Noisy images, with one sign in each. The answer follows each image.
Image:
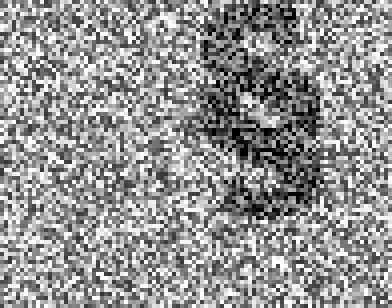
section sign
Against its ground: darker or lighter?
darker
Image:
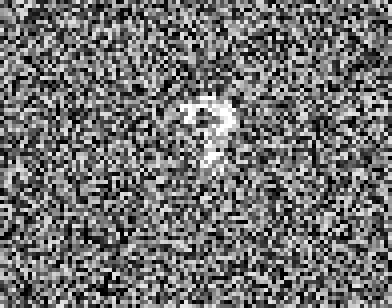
question mark
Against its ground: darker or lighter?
lighter
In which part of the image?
centre
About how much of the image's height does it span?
a quarter
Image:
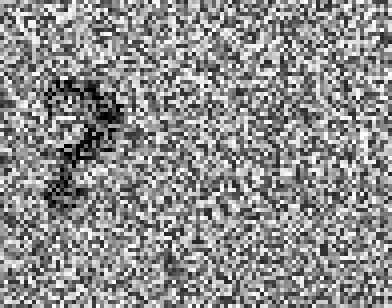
question mark
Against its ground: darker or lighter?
darker
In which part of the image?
middle left
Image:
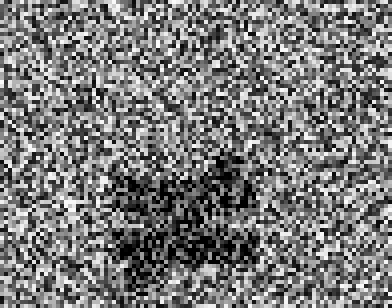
not-equal sign
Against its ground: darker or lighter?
darker
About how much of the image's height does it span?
half
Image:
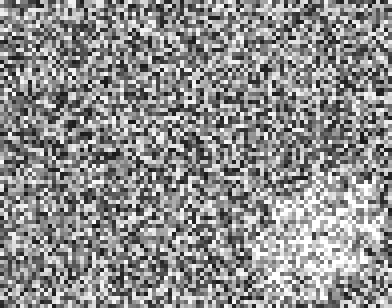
hash sign
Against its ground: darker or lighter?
lighter
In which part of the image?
bottom right
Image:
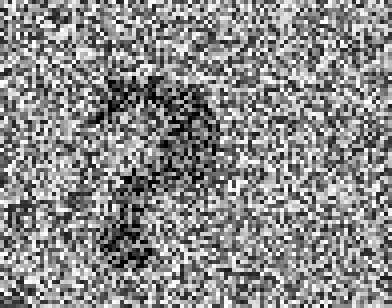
question mark
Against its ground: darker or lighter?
darker
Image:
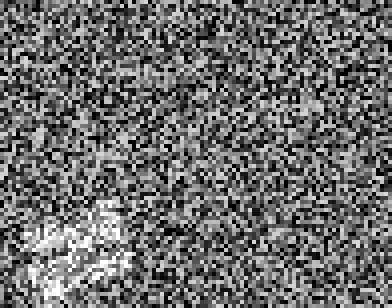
not-equal sign
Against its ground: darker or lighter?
lighter
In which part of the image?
bottom left
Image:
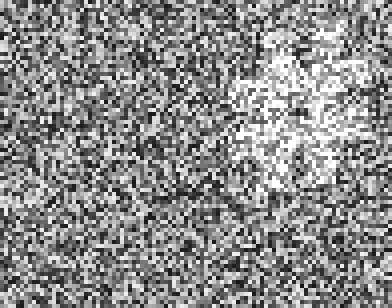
hash sign
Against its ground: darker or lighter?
lighter
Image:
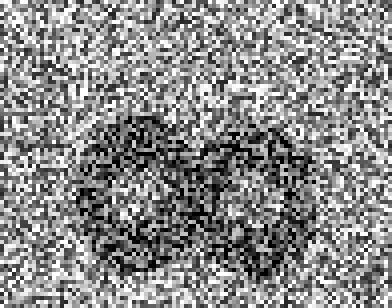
infinity sign
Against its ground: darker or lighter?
darker
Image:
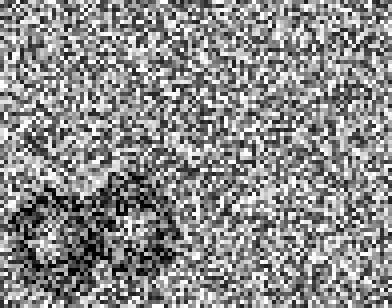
infinity sign
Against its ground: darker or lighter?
darker
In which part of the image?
bottom left
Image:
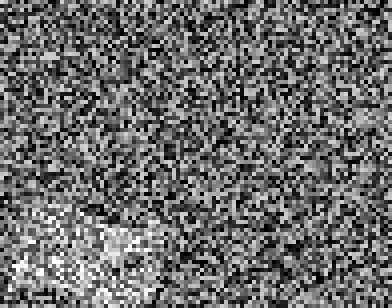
approximately sign
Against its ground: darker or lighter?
lighter
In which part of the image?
bottom left
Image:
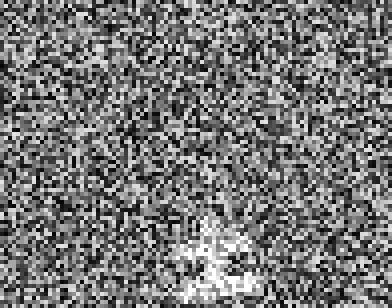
plus-minus sign
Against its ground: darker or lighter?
lighter
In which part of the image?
bottom middle
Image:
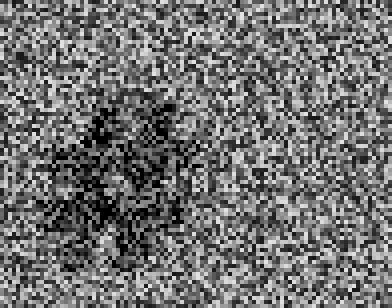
hash sign
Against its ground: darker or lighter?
darker
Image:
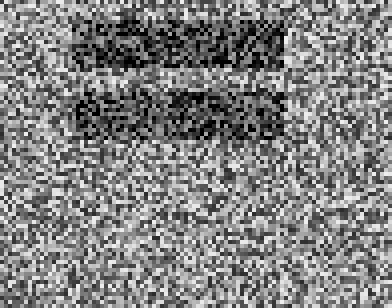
equals sign
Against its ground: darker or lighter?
darker
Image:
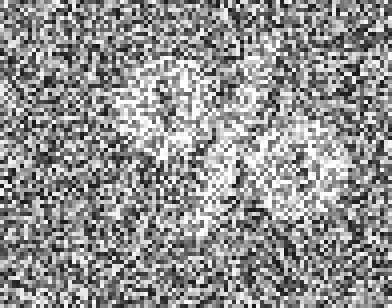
percent sign
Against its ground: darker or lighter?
lighter
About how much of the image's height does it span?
two thirds
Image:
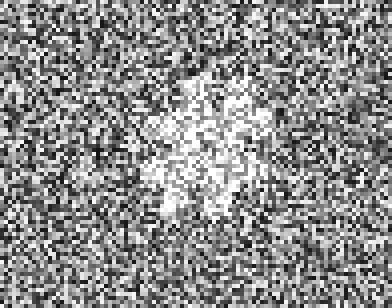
hash sign
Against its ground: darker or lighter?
lighter
